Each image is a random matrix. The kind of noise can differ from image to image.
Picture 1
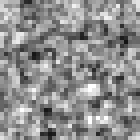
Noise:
blotchy
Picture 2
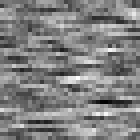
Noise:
streaked along the rows
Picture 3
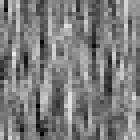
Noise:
streaked along the columns
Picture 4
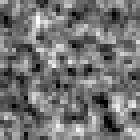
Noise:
blotchy
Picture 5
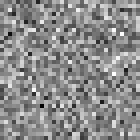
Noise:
independent entries
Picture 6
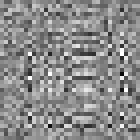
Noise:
low rank plus noise
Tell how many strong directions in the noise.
one
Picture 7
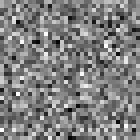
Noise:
independent entries
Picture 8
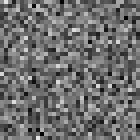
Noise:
independent entries
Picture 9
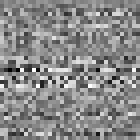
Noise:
rows of uneven size
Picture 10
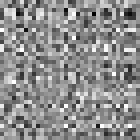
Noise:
low rank plus noise
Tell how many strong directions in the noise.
one
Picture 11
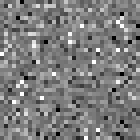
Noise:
heavy tails
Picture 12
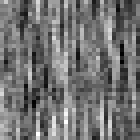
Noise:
streaked along the columns
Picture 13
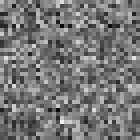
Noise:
low rank plus noise
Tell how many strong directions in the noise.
three or four
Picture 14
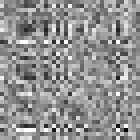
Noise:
low rank plus noise
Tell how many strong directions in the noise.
one
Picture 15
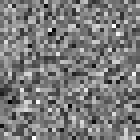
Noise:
independent entries
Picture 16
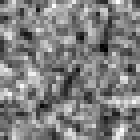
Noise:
blotchy
